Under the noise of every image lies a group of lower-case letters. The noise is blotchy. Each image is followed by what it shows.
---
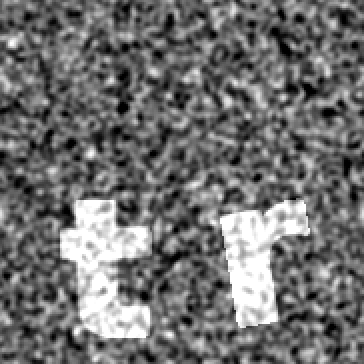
bottom left: t; bottom right: r
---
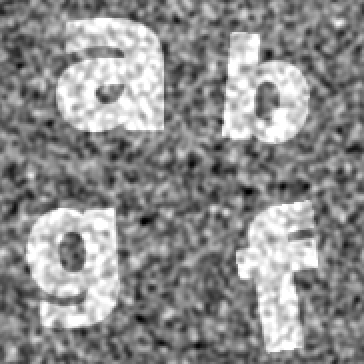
top left: a; top right: b; bottom left: g; bottom right: f
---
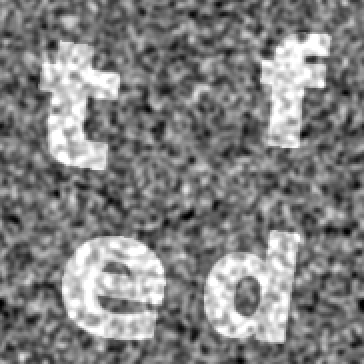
top left: t; top right: f; bottom left: e; bottom right: d
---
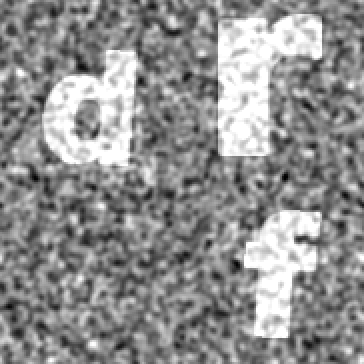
top left: d; top right: r; bottom right: f
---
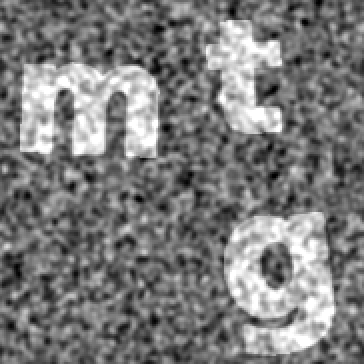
top left: m; top right: t; bottom right: g
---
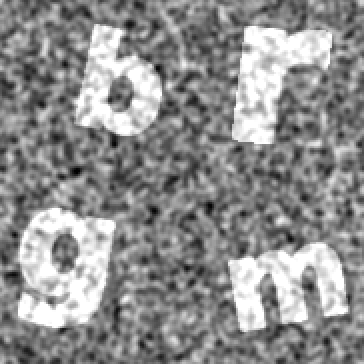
top left: b; top right: r; bottom left: g; bottom right: m
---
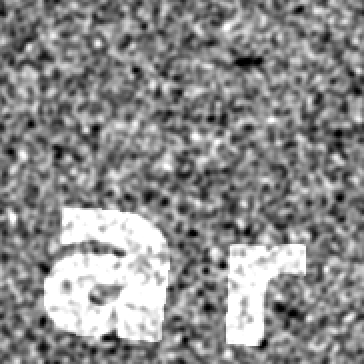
bottom left: a; bottom right: r
